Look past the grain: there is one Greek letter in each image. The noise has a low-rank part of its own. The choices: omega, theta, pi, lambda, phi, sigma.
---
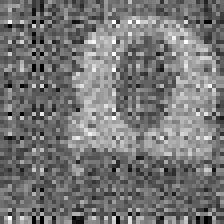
omega
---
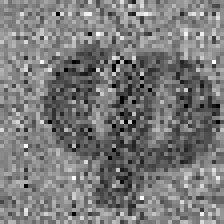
phi
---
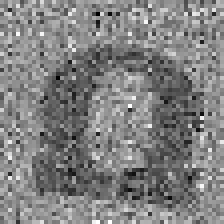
omega
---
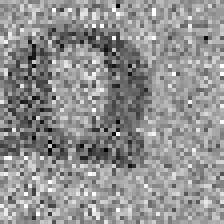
omega
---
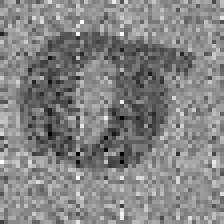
sigma
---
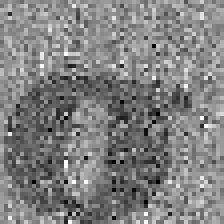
sigma
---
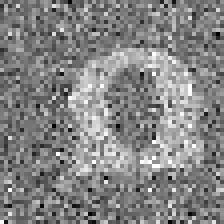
omega
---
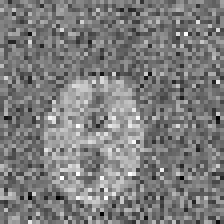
theta
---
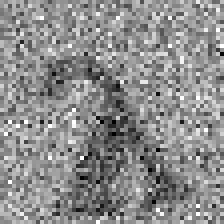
lambda
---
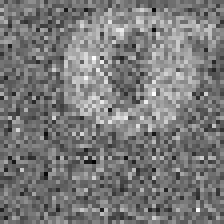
sigma
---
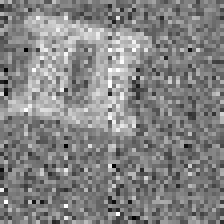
pi
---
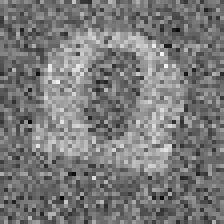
omega
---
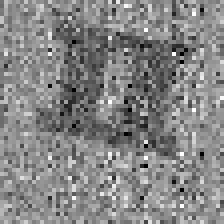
pi
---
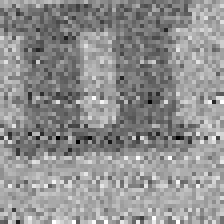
pi
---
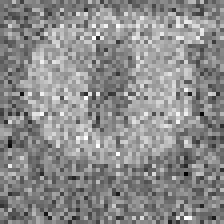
sigma
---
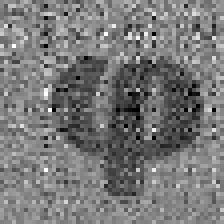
phi
